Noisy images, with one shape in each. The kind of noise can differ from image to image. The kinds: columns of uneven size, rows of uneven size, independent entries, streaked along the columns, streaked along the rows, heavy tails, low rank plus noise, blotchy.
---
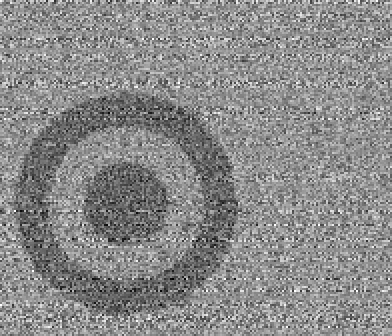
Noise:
rows of uneven size
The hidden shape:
bullseye
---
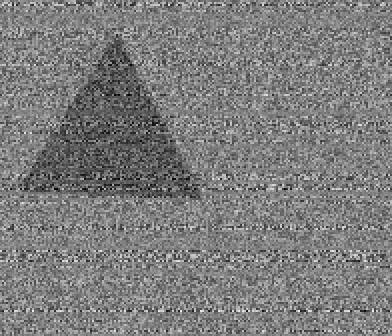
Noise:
rows of uneven size
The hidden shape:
triangle
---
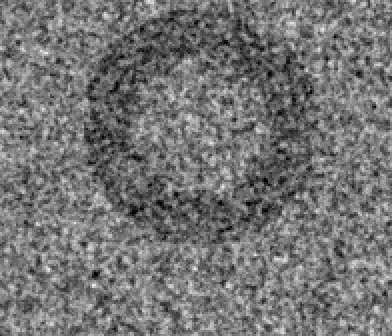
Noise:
blotchy
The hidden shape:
ring
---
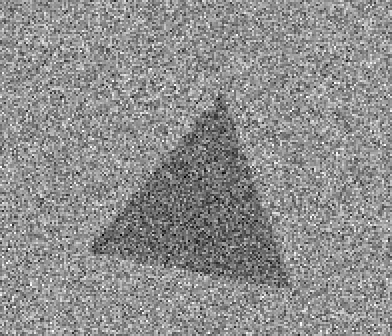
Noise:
independent entries
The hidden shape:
triangle
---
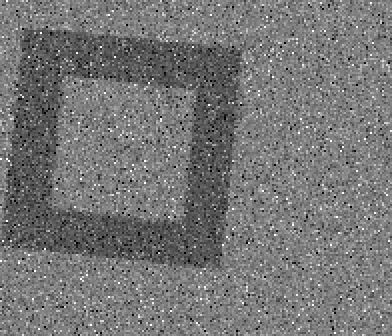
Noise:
heavy tails
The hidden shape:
square frame
